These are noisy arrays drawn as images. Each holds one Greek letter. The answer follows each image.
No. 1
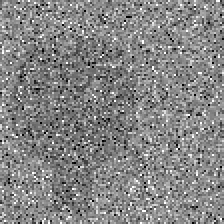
phi
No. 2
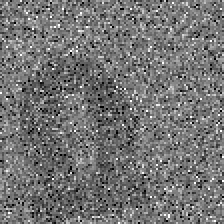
omega
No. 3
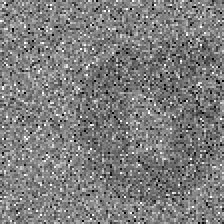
sigma
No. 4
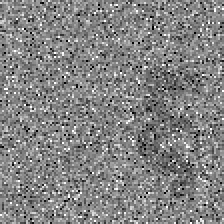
xi
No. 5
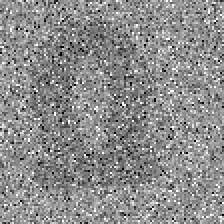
omega
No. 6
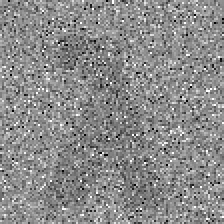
lambda
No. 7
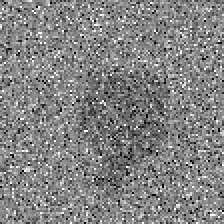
phi
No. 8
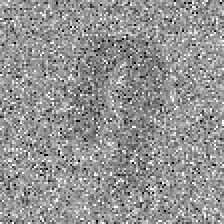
eta
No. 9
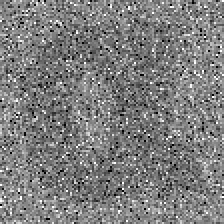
alpha
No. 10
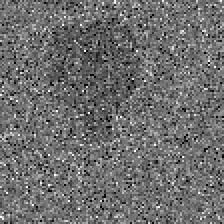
phi
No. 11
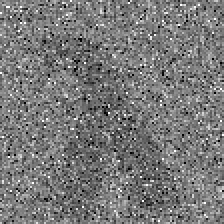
lambda
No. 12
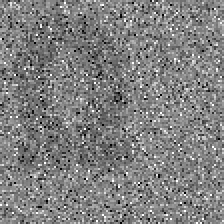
omega
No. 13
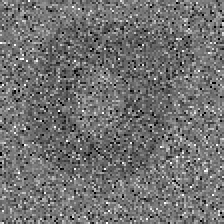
sigma
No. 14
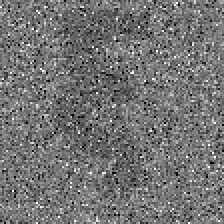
xi
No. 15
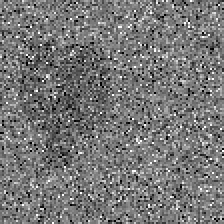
phi
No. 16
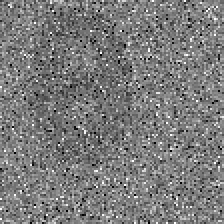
theta
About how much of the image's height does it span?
two thirds
